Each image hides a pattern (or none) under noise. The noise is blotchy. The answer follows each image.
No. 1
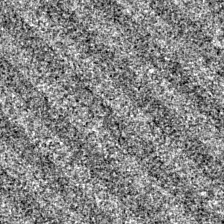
diagonal stripes
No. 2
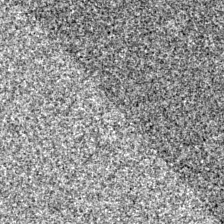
a sharp edge
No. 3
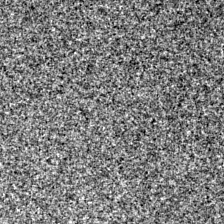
a smooth slope
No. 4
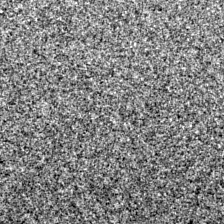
a smooth slope
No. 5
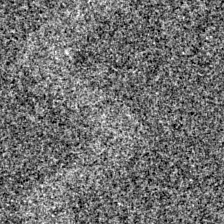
a wavy band
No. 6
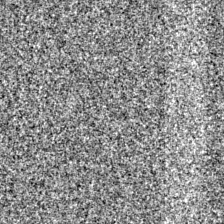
one vertical stripe
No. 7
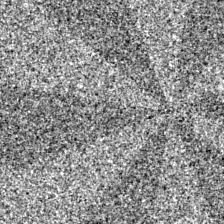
spokes from one point
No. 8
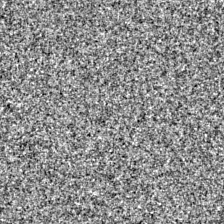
only noise
